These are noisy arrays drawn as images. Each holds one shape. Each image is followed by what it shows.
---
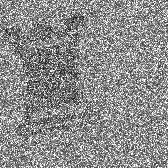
chess rook
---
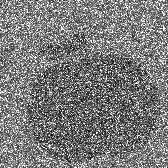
apple
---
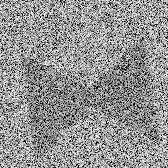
bow tie
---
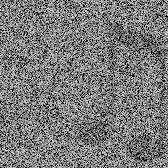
pair of musical notes
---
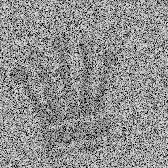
chess queen
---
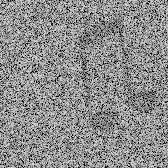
pair of musical notes
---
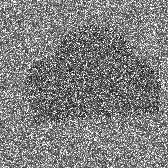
cloud
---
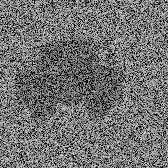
car
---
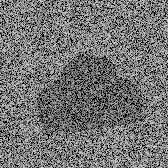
cloud
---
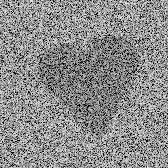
heart
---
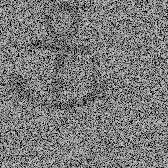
anchor
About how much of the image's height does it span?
two thirds
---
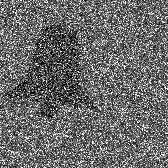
bell
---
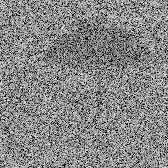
umbrella
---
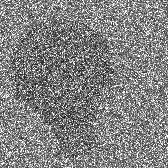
light bulb
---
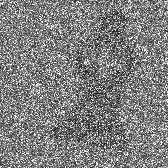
chess bishop
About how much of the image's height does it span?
nearly all
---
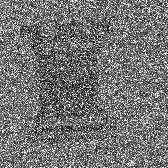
chess rook
